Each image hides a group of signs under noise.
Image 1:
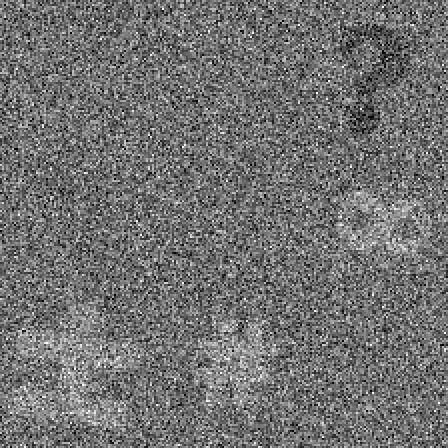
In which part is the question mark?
top right
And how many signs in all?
4
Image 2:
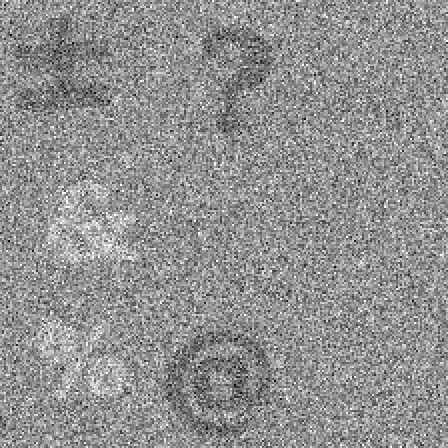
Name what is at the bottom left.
percent sign
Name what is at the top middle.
question mark
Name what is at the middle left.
ampersand
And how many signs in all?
5
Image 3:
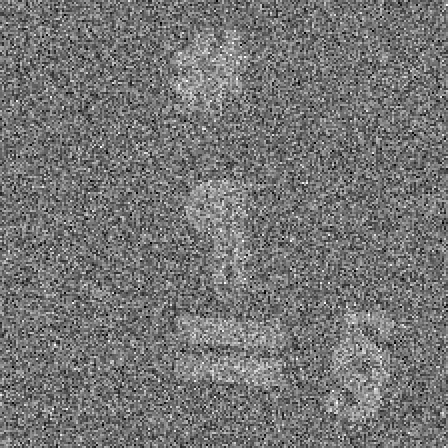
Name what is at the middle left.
nothing
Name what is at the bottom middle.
equals sign
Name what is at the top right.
nothing
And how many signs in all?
4
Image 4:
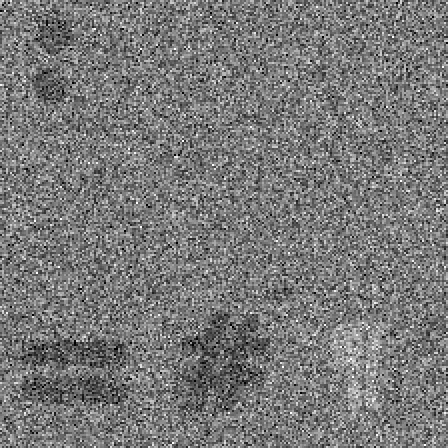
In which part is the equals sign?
bottom left
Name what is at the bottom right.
pilcrow
